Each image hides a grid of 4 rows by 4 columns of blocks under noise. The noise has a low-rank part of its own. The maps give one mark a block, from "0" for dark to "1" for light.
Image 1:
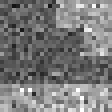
0011
0001
0000
1111
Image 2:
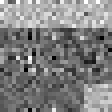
1111
0000
0000
0001
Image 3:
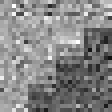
1111
1110
1100
1000
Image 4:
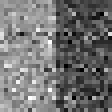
1100
1100
1100
1100
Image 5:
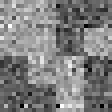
1100
1101
0110
0010
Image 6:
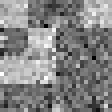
1001
0100
1100
0000
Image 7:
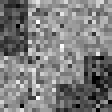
0111
0111
1110
1100
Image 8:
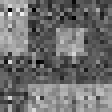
1000
1010
0000
0111
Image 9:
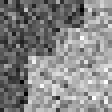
0001
0011
0111
0111
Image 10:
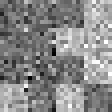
0001
0011
0001
1010
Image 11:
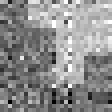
0111
0011
0010
0000
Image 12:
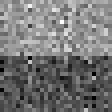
1111
1111
0000
0000
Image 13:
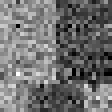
1100
1100
1100
1001
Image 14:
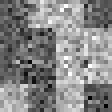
0110
0011
0011
1010
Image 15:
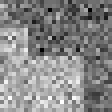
0000
1000
1110
1110
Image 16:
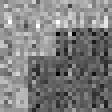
1111
1100
1000
1000
